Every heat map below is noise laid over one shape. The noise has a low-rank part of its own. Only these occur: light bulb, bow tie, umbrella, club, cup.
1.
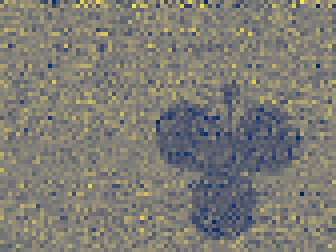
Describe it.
dark club
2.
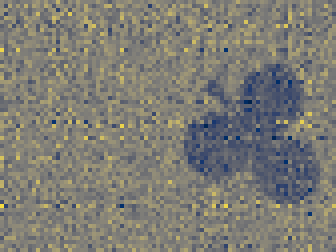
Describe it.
dark club
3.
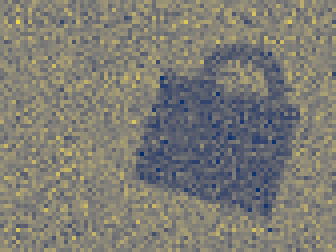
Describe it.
dark cup
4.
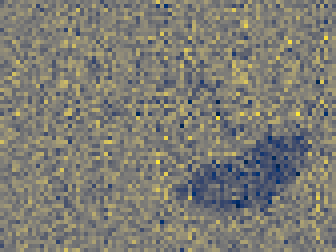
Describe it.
dark umbrella
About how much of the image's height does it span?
half
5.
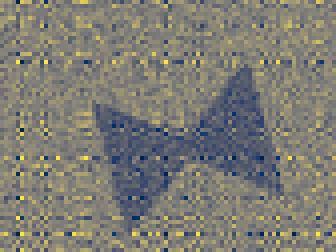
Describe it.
dark bow tie
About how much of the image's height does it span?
two thirds
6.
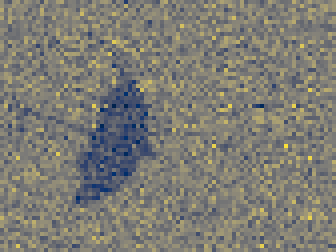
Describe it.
dark umbrella
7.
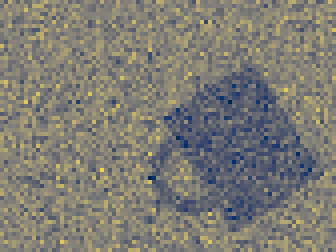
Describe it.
dark cup
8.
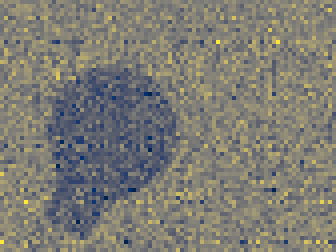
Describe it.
dark light bulb
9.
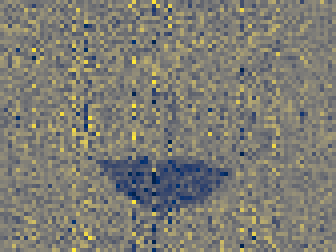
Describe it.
dark umbrella
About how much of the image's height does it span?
half
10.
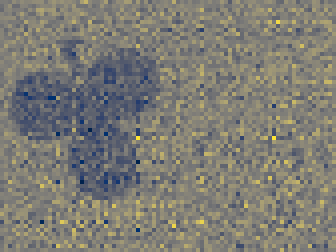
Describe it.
dark club
